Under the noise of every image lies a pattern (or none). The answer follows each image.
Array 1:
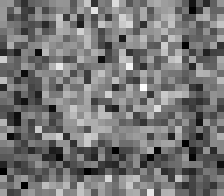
bands of rows crossing bands of columns
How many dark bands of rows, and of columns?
1 and 2
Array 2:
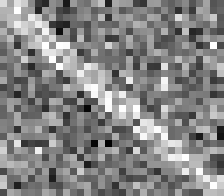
a diagonal band
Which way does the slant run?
top left to bottom right
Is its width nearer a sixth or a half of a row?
a sixth
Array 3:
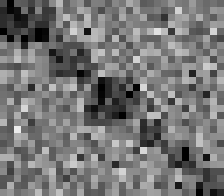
blocks along the diagonal
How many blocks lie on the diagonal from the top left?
6
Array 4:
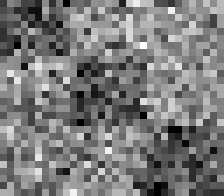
blocks along the diagonal
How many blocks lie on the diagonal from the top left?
3
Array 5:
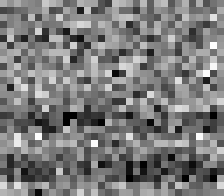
bands of rows
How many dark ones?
2
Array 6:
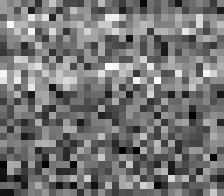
bands of rows
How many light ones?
2
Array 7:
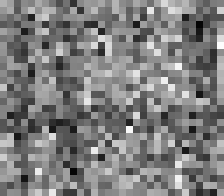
bands of rows crossing bands of columns
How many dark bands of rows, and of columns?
2 and 3
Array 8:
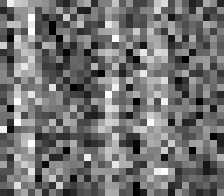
bands of columns
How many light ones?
3
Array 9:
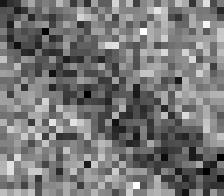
a diagonal band
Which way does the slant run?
top left to bottom right
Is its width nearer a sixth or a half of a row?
a half
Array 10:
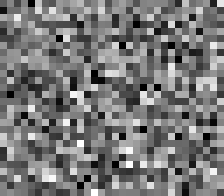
only noise
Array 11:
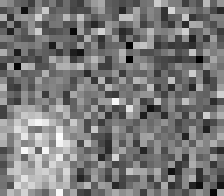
one block
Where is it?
bottom left
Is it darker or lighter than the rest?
lighter
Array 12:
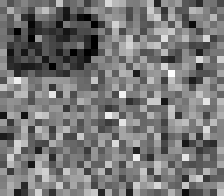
one block
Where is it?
top left
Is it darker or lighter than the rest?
darker
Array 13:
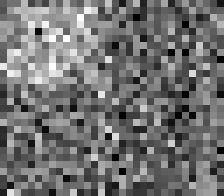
one block
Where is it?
top left
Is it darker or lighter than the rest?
lighter
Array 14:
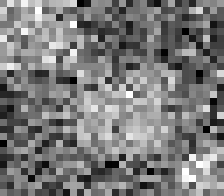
blocks along the diagonal
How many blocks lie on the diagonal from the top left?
3
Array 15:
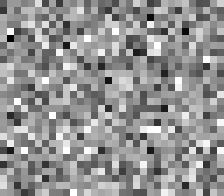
only noise
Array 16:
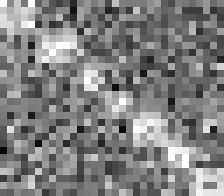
blocks along the diagonal
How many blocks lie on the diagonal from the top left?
7
